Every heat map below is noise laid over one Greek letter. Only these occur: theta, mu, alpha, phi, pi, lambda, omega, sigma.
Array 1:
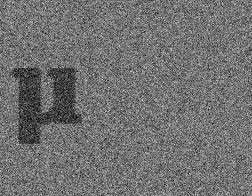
mu
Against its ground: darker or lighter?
darker
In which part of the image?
middle left
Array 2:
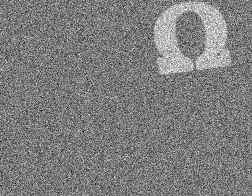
omega
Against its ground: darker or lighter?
lighter
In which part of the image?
top right
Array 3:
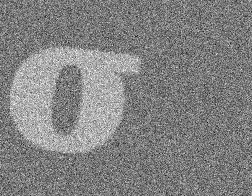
sigma
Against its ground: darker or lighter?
lighter
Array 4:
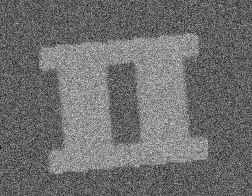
pi
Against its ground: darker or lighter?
lighter
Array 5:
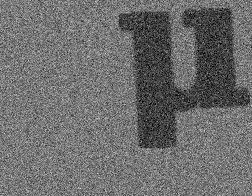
mu
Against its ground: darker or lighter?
darker
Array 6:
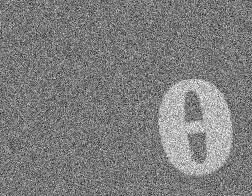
theta
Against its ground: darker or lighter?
lighter
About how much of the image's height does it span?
half
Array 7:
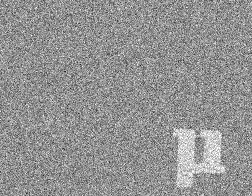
mu
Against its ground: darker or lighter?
lighter
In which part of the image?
bottom right
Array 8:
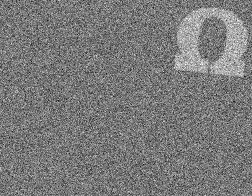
omega
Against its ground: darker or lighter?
lighter
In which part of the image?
top right
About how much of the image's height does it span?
a third
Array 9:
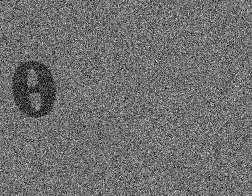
theta
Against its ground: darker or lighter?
darker
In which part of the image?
middle left
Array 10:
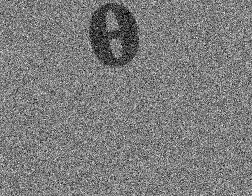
theta
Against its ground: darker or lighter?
darker
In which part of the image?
top middle
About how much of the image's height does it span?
a third
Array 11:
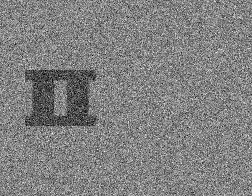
pi
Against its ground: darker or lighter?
darker
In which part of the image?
middle left
